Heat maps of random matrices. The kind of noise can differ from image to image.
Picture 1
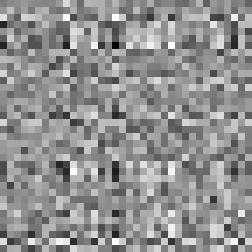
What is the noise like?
low rank plus noise
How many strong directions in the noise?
one
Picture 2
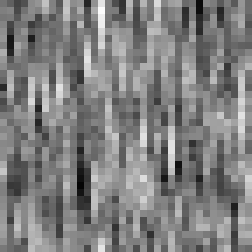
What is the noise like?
streaked along the columns
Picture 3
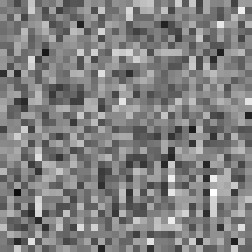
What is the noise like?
low rank plus noise
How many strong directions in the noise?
five to eight
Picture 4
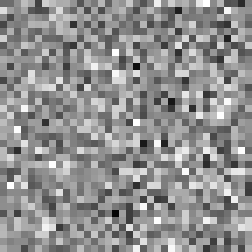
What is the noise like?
independent entries
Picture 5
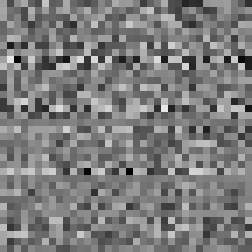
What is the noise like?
rows of uneven size
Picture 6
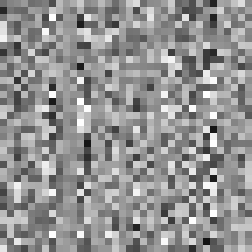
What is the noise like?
columns of uneven size
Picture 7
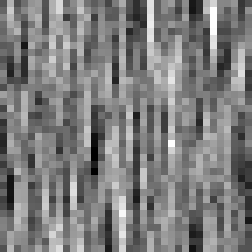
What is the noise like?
streaked along the columns
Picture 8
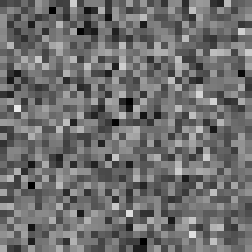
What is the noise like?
independent entries
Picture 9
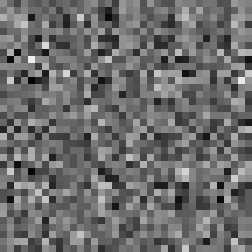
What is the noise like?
low rank plus noise
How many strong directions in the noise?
two
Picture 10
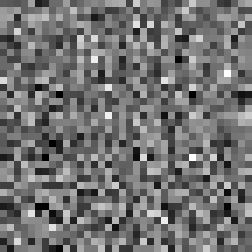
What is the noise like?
low rank plus noise
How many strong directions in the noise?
three or four
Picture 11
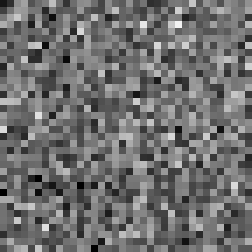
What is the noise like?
independent entries
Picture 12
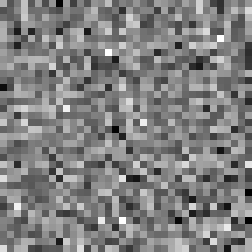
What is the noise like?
low rank plus noise
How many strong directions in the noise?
five to eight
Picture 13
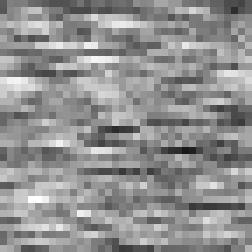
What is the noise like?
streaked along the rows
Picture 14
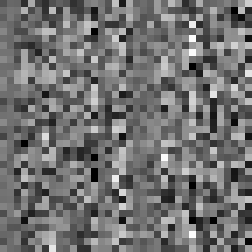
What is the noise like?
columns of uneven size
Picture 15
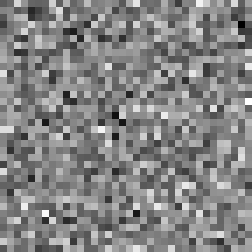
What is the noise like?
independent entries
